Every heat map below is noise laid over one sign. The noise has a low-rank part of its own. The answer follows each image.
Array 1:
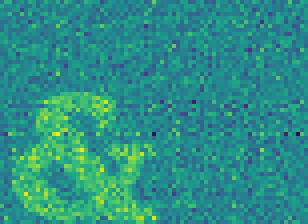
ampersand
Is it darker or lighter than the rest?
lighter
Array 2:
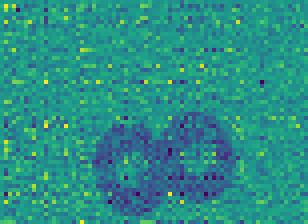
infinity sign
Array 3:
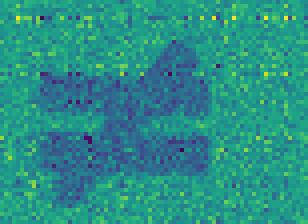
not-equal sign
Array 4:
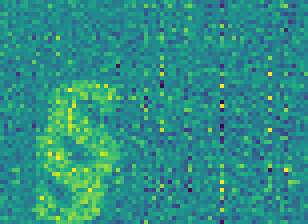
section sign
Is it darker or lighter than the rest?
lighter
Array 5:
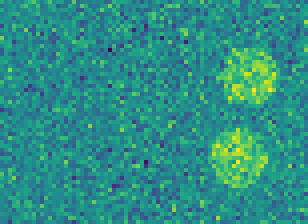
colon
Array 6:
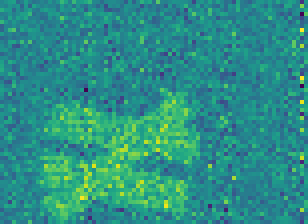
not-equal sign
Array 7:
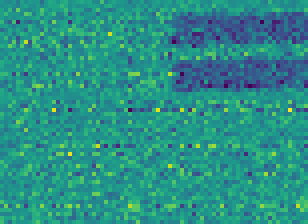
equals sign
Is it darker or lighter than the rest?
darker
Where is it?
top right
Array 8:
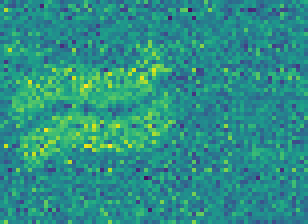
approximately sign
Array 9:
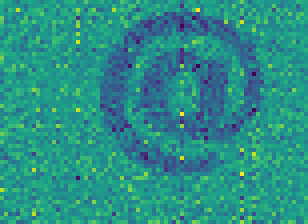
at sign
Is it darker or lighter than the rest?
darker
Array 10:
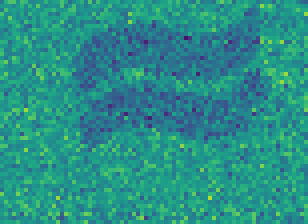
approximately sign
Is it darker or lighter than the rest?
darker
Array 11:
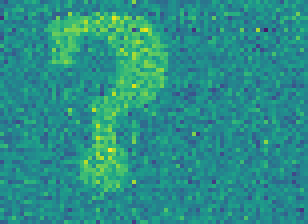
question mark
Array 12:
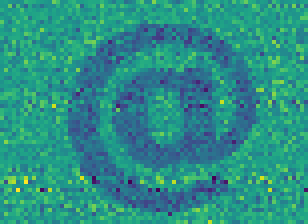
at sign
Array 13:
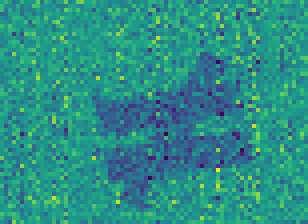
not-equal sign
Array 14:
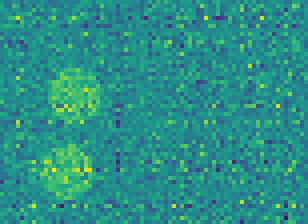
colon
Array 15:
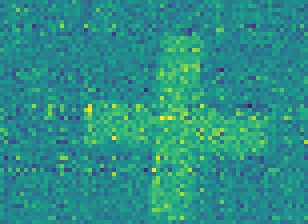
plus sign
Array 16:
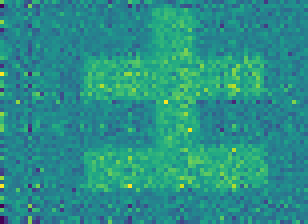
plus-minus sign
